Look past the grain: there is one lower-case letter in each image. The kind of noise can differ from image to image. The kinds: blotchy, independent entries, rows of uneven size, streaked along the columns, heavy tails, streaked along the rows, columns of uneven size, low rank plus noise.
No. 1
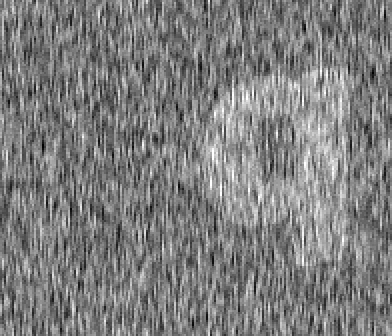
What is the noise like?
streaked along the columns
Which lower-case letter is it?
q
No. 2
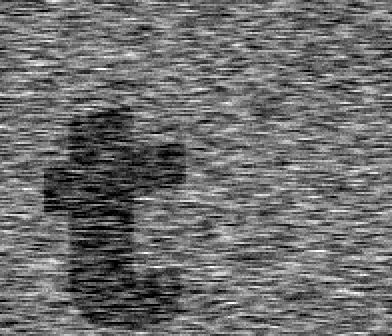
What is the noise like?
streaked along the rows
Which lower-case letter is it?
t
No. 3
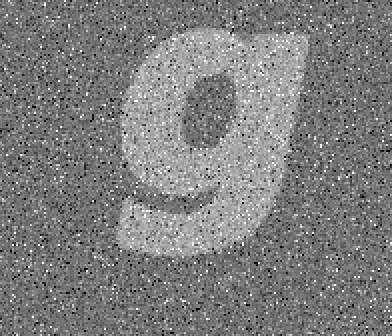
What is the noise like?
heavy tails
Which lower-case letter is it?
g
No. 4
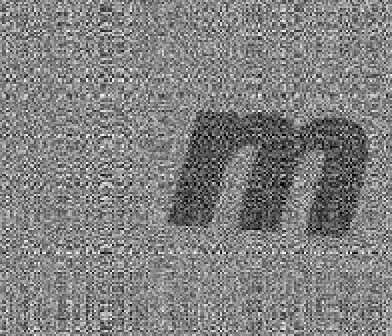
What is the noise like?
low rank plus noise
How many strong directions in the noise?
two
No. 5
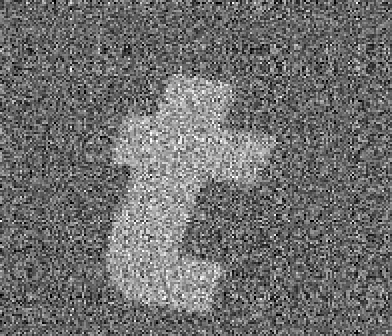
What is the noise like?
low rank plus noise
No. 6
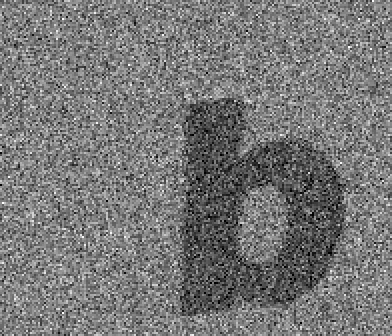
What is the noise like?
independent entries
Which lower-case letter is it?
b
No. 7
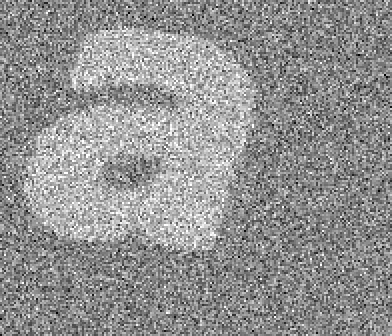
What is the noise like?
independent entries
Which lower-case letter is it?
a
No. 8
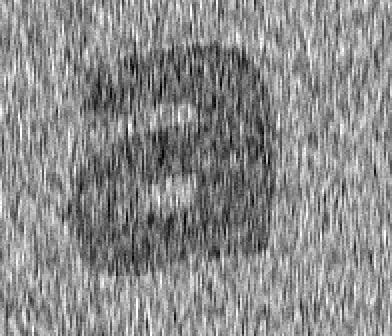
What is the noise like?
streaked along the columns
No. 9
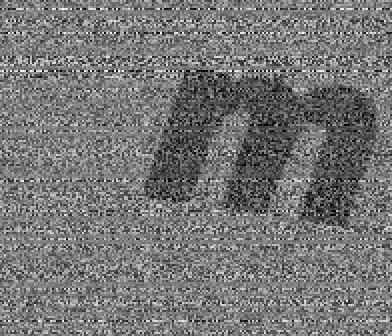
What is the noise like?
rows of uneven size
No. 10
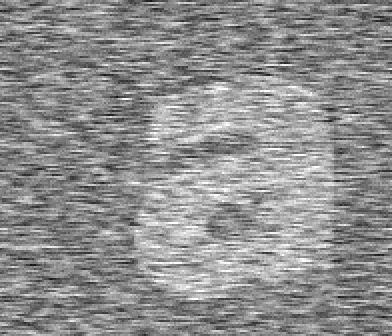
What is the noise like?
streaked along the rows
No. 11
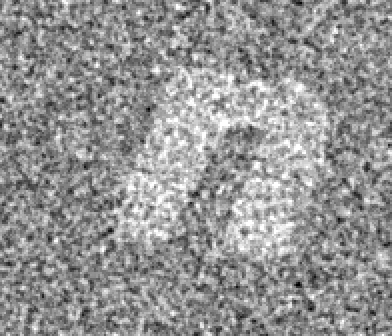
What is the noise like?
blotchy
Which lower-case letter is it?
n
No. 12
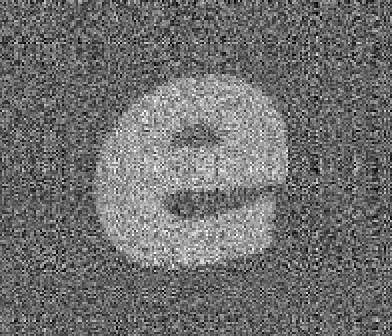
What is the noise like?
low rank plus noise
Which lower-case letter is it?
e
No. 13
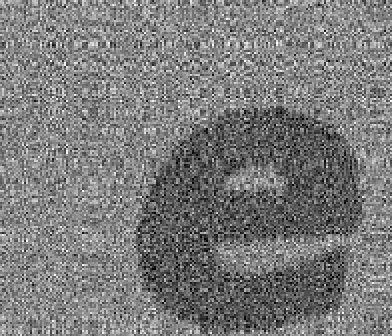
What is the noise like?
low rank plus noise
